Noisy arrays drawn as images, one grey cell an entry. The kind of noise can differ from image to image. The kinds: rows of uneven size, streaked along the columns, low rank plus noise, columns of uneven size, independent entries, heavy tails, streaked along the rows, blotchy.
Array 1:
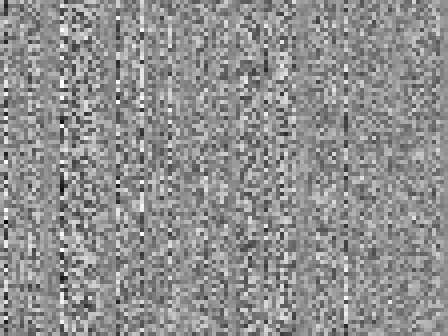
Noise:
columns of uneven size
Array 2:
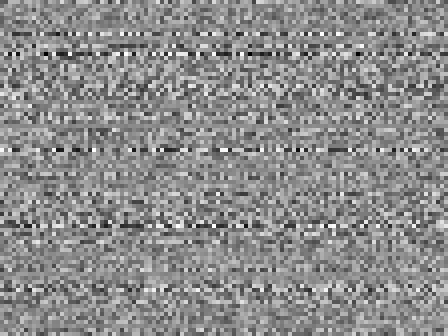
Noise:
rows of uneven size
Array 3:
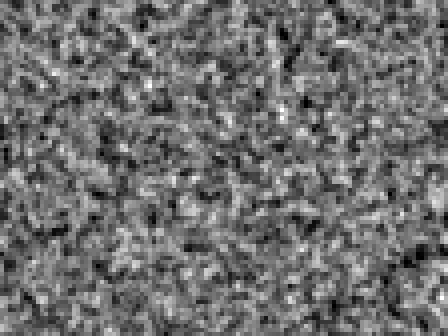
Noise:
blotchy
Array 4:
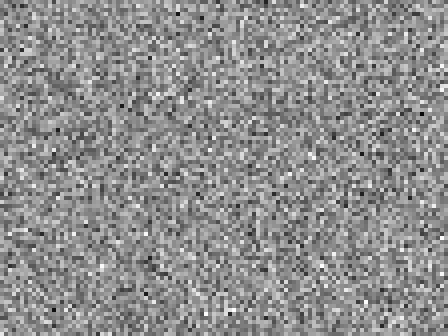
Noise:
independent entries
